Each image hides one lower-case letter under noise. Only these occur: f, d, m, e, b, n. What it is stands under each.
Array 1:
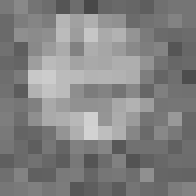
light e
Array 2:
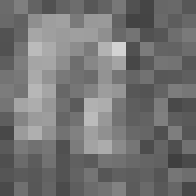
light n
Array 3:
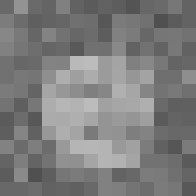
light e
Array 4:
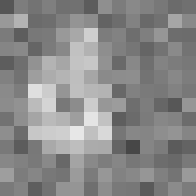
light d
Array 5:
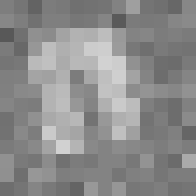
light n
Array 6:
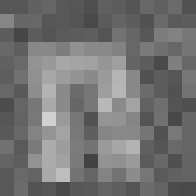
light n
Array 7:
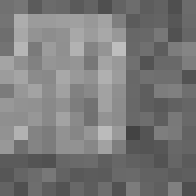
light m
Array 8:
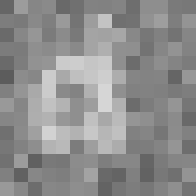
light d
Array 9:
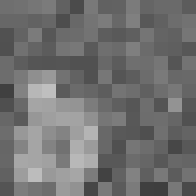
light b
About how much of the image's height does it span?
two thirds
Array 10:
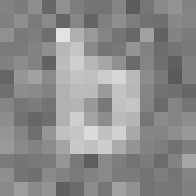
light b
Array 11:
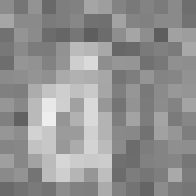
light d
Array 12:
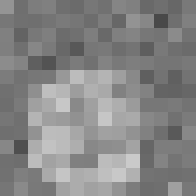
light e
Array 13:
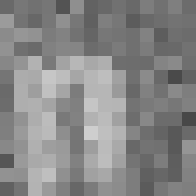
light n
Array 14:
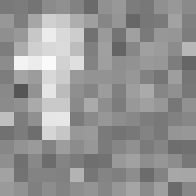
light f
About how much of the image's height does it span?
two thirds
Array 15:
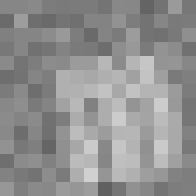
light m
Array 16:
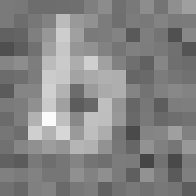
light b
